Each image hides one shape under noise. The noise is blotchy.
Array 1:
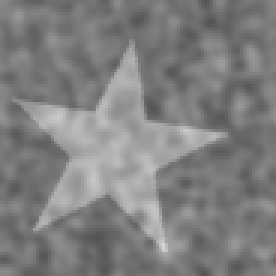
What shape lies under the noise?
star
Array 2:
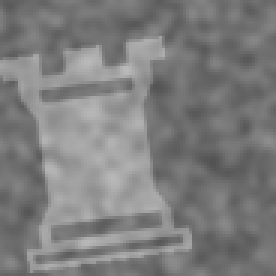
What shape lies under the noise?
chess rook
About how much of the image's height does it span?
nearly all
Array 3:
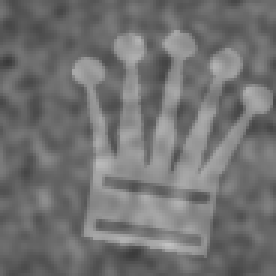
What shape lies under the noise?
chess queen
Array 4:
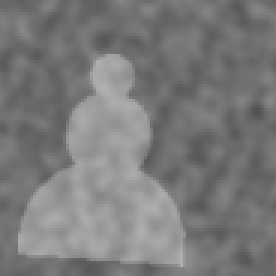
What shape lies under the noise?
chess pawn
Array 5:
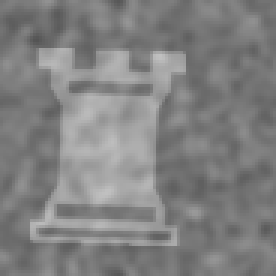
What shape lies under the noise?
chess rook
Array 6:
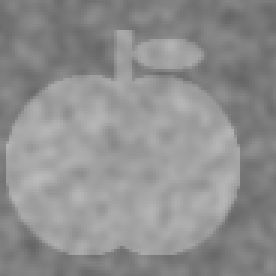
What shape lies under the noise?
apple
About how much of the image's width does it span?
nearly all
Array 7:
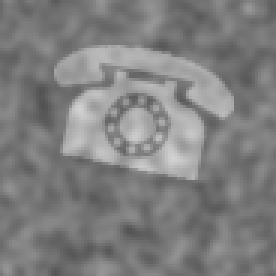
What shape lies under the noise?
telephone
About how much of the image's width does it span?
two thirds
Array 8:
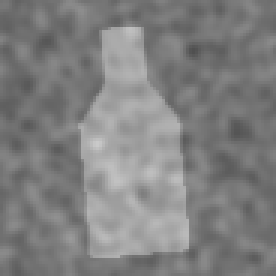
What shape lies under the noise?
bottle
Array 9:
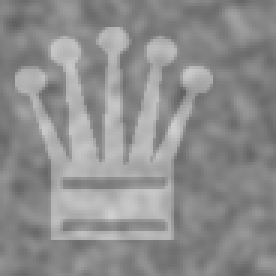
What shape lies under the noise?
chess queen
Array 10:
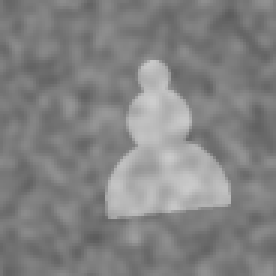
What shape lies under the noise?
chess pawn
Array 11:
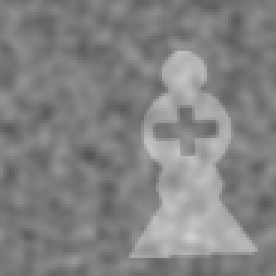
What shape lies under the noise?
chess bishop
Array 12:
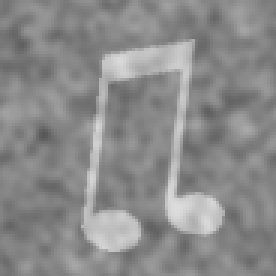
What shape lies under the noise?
pair of musical notes
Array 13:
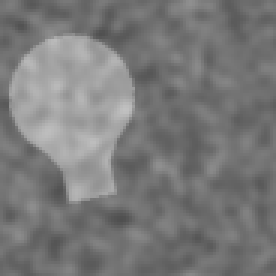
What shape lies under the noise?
light bulb
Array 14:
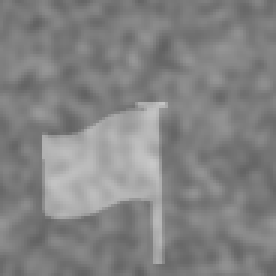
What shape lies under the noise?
flag
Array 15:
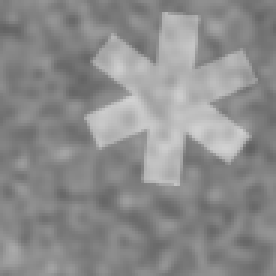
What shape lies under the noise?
asterisk
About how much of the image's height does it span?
two thirds
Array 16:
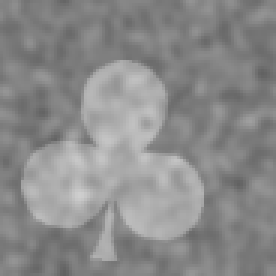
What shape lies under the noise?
club
